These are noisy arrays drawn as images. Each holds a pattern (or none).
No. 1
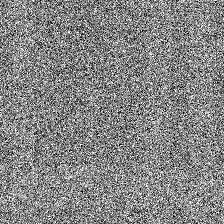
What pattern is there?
bands of rows crossing bands of columns
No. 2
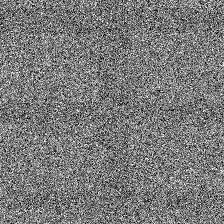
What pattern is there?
bands of rows crossing bands of columns
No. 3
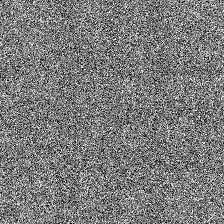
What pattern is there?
bands of rows crossing bands of columns
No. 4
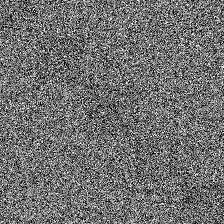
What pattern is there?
blocks along the diagonal
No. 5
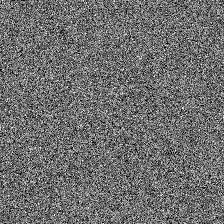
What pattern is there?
only noise
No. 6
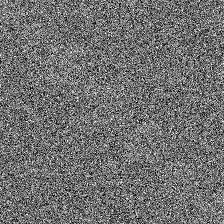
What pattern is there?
blocks along the diagonal
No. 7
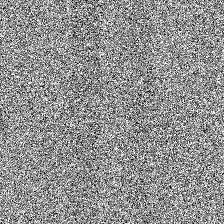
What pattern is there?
bands of columns
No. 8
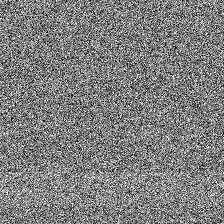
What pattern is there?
one band of rows
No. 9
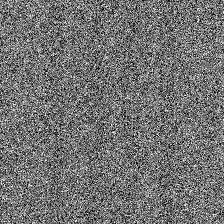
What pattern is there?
bands of columns
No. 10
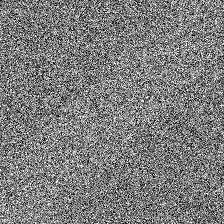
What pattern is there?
a diagonal band
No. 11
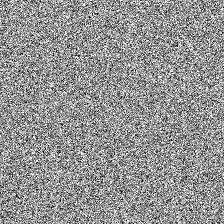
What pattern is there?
only noise
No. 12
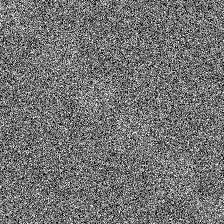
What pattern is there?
blocks along the diagonal
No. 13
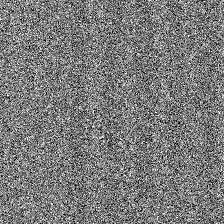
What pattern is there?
bands of columns
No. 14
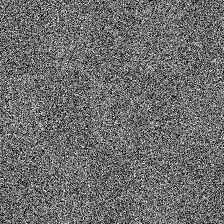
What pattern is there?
a checkerboard
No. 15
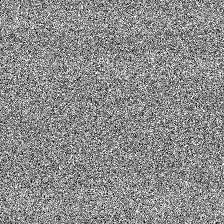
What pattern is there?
bands of rows
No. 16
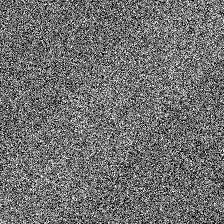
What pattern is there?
a diagonal band
